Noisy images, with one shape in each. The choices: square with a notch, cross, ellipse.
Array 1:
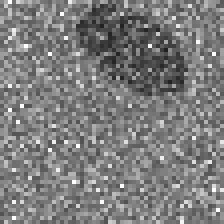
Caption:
dark ellipse
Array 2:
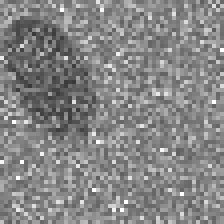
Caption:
dark ellipse
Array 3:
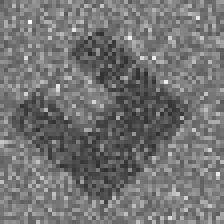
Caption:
dark square with a notch
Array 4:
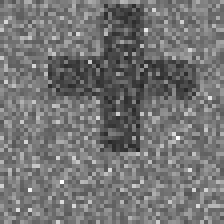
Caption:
dark cross
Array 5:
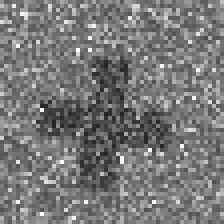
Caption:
dark cross
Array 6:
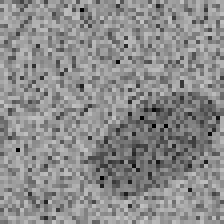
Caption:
dark ellipse
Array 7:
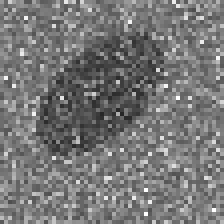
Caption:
dark ellipse
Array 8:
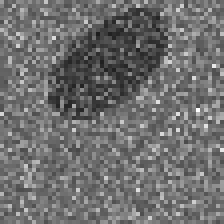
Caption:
dark ellipse
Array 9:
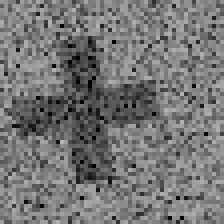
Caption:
dark cross
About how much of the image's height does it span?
two thirds
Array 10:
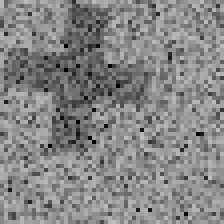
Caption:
dark cross
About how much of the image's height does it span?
two thirds
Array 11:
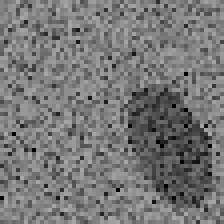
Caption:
dark ellipse
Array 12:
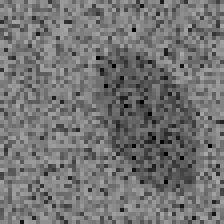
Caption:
dark ellipse
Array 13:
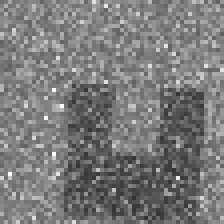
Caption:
dark square with a notch
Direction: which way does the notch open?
up
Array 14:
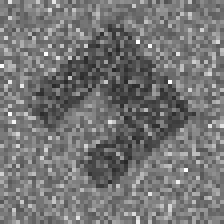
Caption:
dark square with a notch
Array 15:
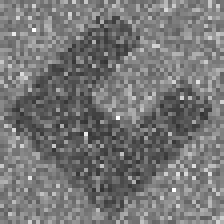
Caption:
dark square with a notch
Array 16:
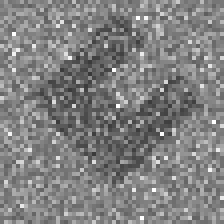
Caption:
dark square with a notch
